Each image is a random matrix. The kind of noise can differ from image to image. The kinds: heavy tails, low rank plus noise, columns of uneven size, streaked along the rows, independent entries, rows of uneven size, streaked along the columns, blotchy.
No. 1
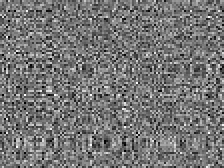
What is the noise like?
low rank plus noise
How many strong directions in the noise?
three or four
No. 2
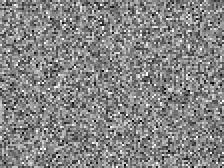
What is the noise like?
independent entries
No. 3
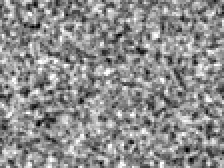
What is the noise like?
blotchy
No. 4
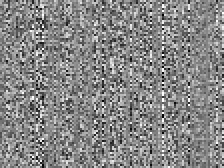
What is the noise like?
columns of uneven size
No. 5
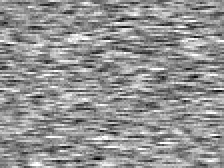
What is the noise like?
streaked along the rows
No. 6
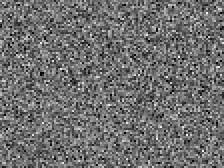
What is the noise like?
independent entries
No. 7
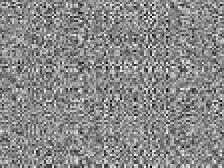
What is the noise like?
low rank plus noise
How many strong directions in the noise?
three or four
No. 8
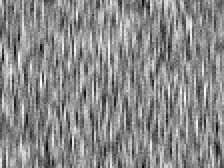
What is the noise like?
streaked along the columns
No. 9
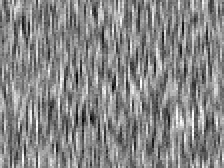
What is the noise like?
streaked along the columns
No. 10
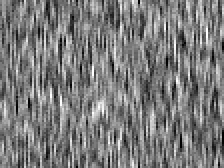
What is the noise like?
streaked along the columns
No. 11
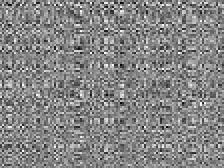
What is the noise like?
low rank plus noise
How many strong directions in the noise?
two
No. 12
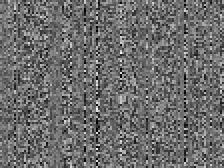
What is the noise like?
columns of uneven size
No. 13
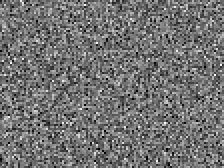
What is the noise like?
independent entries
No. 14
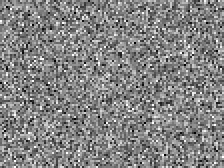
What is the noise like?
independent entries
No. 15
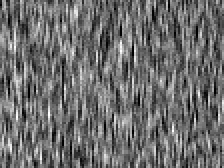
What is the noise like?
streaked along the columns
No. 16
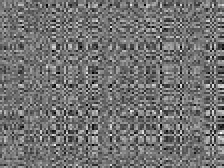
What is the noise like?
low rank plus noise
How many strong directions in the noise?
one
